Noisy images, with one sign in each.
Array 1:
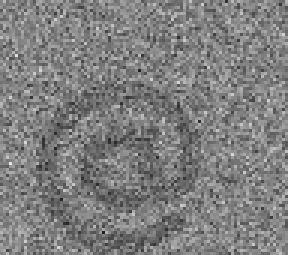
at sign
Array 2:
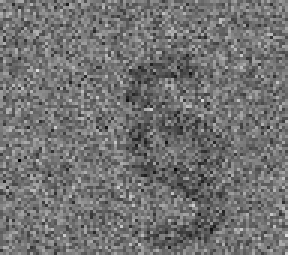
section sign
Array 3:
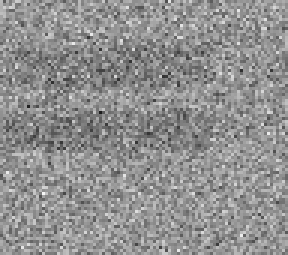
equals sign
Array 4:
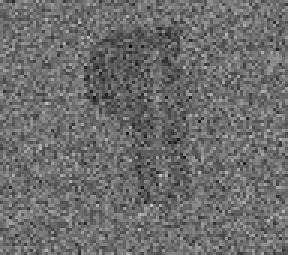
pilcrow
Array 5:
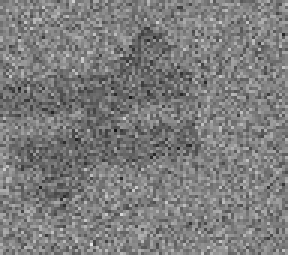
not-equal sign
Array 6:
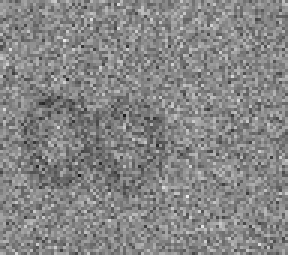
infinity sign
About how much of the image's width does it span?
half
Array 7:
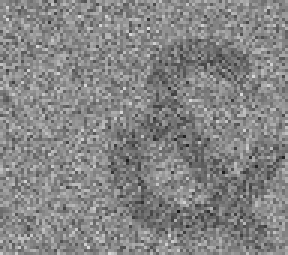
ampersand
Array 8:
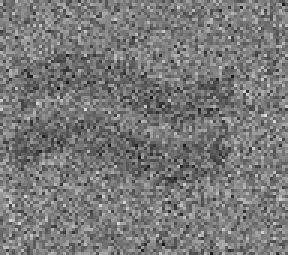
approximately sign
